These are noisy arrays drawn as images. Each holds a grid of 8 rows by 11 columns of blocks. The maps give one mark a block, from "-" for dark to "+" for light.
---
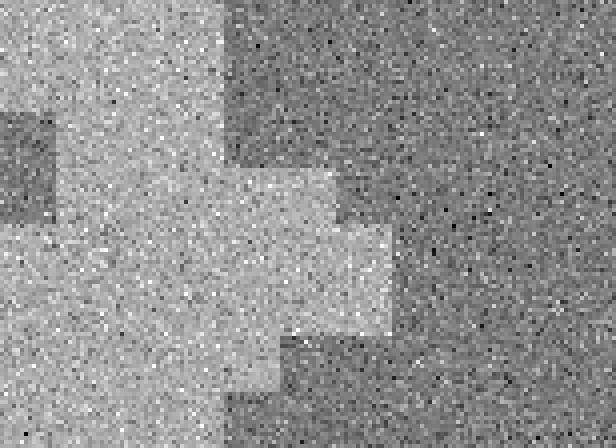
+ + + + - - - - - - -
+ + + + - - - - - - -
- + + + - - - - - - -
- + + + + + - - - - -
+ + + + + + + - - - -
+ + + + + + + - - - -
+ + + + + - - - - - -
+ + + + - - - - - - -
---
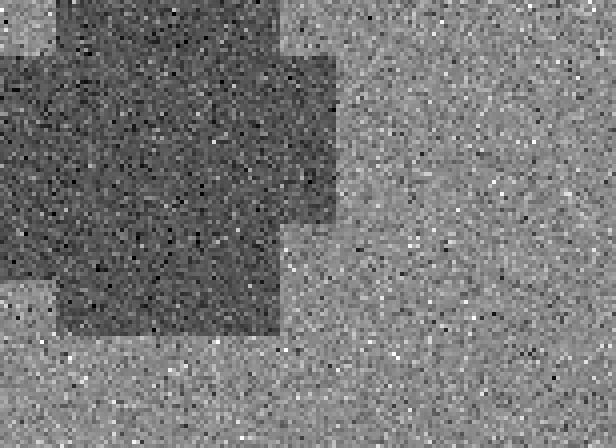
+ - - - - + + + + + +
- - - - - - + + + + +
- - - - - - + + + + +
- - - - - - + + + + +
- - - - - + + + + + +
+ - - - - + + + + + +
+ + + + + + + + + + +
+ + + + + + + + + + +
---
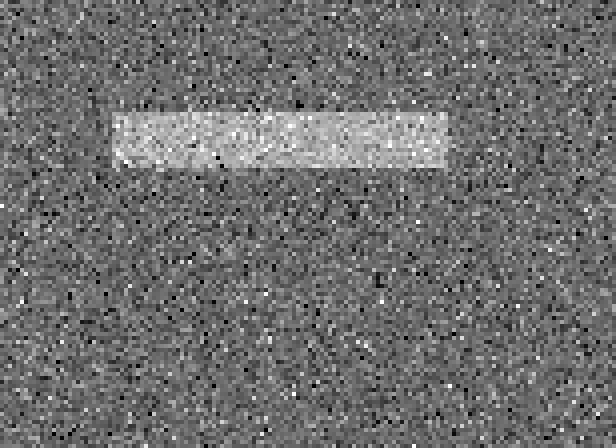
- - - - - - - - - - -
- - - - - - - - - - -
- - + + + + + + - - -
- - - - - - - - - - -
- - - - - - - - - - -
- - - - - - - - - - -
- - - - - - - - - - -
- - - - - - - - - - -
